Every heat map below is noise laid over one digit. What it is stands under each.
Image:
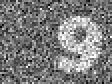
9
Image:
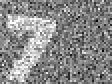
7
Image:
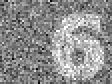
6
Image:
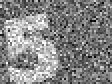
5
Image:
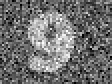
9
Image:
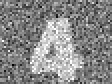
4
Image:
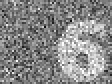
6
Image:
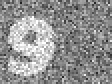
9
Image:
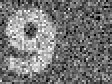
9
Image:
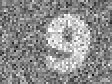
9
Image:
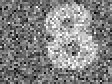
8
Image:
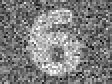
6
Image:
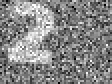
2
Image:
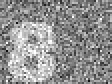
8
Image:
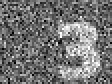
3
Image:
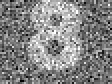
8
